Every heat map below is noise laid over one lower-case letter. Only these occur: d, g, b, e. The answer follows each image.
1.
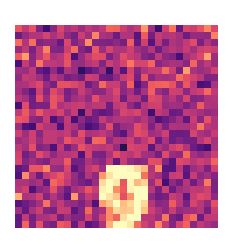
g
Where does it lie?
bottom middle
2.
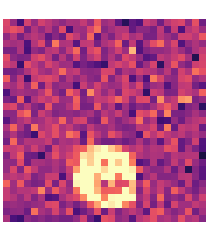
e
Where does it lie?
bottom middle
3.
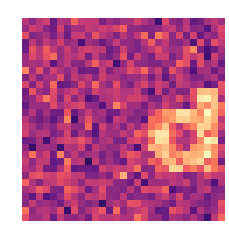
d
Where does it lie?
middle right
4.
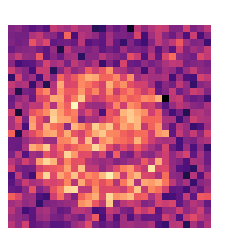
e
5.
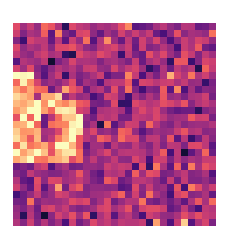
b
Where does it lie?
middle left
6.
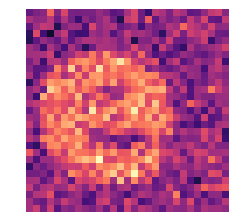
e
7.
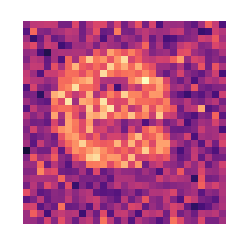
e
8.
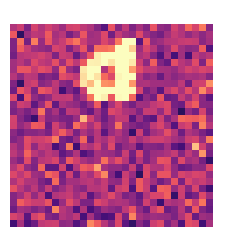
d
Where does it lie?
top middle
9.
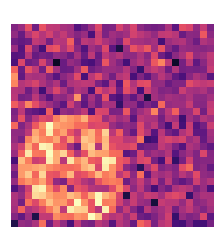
e
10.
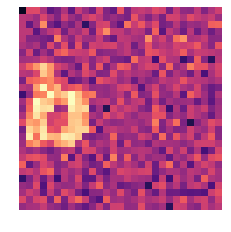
b
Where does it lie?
middle left
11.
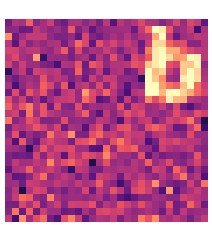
b
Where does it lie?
top right
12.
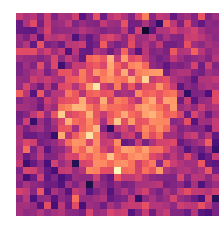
e
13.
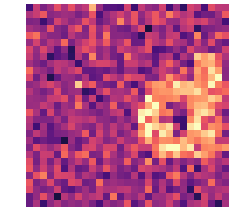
d
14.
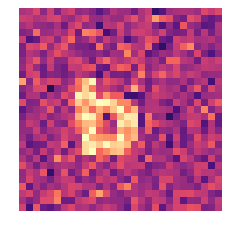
b
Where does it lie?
centre
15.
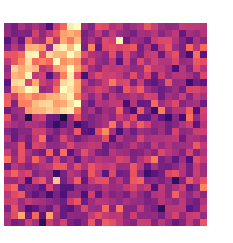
d
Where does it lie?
top left
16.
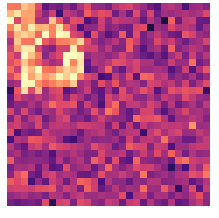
b
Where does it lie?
top left
